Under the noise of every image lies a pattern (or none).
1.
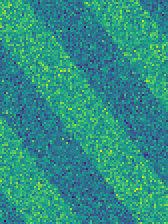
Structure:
diagonal stripes
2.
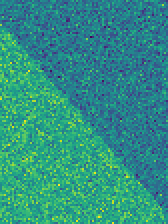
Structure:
a sharp edge
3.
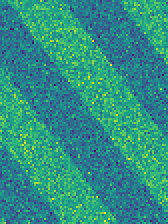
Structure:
diagonal stripes
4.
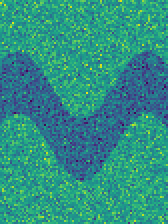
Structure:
a wavy band
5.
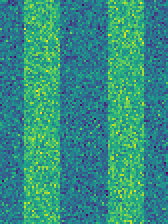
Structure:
vertical stripes
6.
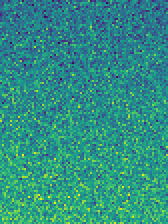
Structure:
a smooth slope
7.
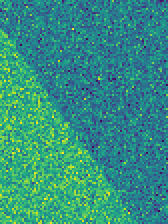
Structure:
a sharp edge
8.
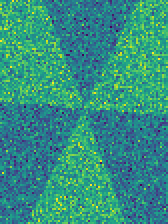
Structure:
spokes from one point
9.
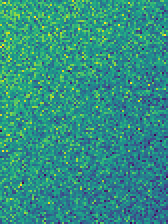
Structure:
a smooth slope
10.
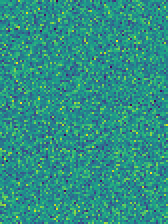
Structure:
only noise
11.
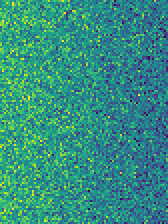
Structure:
a smooth slope
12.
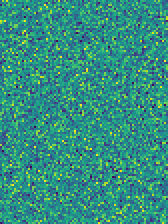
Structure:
only noise
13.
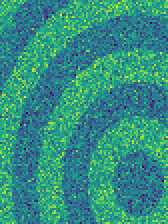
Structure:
rings round one point
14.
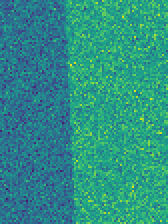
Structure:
a sharp edge
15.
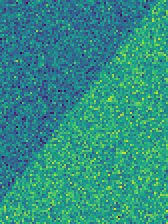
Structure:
a sharp edge
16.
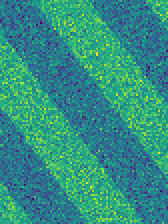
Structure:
diagonal stripes
